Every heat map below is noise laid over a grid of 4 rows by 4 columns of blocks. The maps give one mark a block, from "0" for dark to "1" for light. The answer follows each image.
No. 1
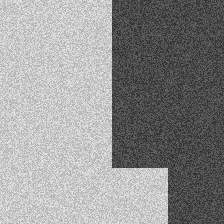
1 1 0 0
1 1 0 0
1 1 0 0
1 1 1 0
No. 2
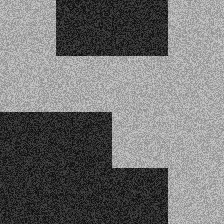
1 0 0 1
1 1 1 1
0 0 1 1
0 0 0 1
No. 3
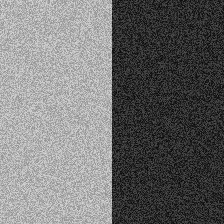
1 1 0 0
1 1 0 0
1 1 0 0
1 1 0 0
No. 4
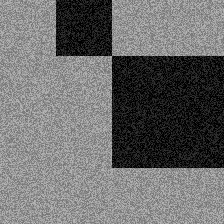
1 0 1 1
1 1 0 0
1 1 0 0
1 1 1 1
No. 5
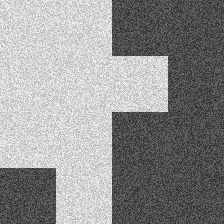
1 1 0 0
1 1 1 0
1 1 0 0
0 1 0 0
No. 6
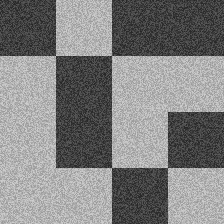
0 1 0 0
1 0 1 1
1 0 1 0
1 1 0 1
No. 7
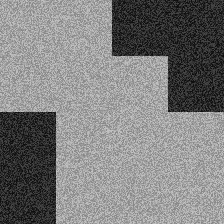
1 1 0 0
1 1 1 0
0 1 1 1
0 1 1 1
